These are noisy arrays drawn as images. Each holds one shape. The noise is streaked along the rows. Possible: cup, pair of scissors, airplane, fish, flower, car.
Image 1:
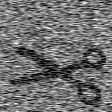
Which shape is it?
pair of scissors
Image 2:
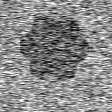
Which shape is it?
flower
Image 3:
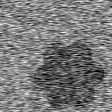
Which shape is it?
flower
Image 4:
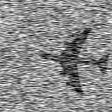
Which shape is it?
airplane
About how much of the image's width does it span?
two thirds
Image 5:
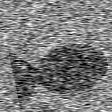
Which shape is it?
fish
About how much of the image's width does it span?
nearly all
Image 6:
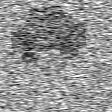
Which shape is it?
car
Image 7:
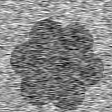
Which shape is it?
flower
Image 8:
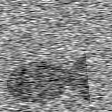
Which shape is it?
fish
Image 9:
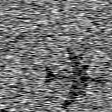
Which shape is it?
airplane
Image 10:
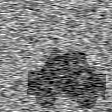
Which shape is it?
car
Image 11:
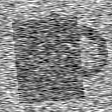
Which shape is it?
cup
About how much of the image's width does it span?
nearly all
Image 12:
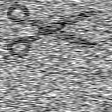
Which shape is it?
pair of scissors
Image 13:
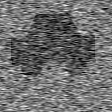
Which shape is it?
car
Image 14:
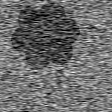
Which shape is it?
flower
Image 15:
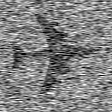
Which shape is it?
airplane
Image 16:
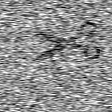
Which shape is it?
pair of scissors
